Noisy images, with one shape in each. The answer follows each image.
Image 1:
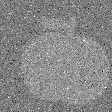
apple
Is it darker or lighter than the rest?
lighter
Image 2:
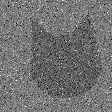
cat's head
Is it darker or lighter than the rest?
darker
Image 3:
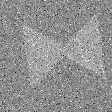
bow tie
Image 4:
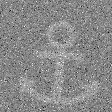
anchor
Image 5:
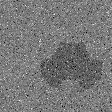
car
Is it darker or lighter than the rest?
darker
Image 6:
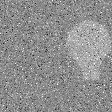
light bulb
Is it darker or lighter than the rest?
lighter
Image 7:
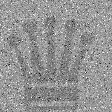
chess queen
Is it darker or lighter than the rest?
darker
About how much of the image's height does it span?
nearly all
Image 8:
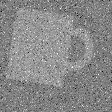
cup
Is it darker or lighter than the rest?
lighter
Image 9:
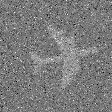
airplane
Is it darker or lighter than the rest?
lighter
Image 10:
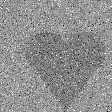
heart
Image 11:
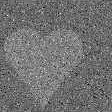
heart
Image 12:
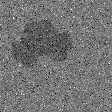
car
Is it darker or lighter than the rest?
darker
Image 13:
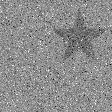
star
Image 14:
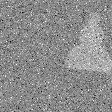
chess pawn
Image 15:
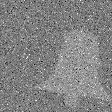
bell
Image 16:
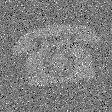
telephone
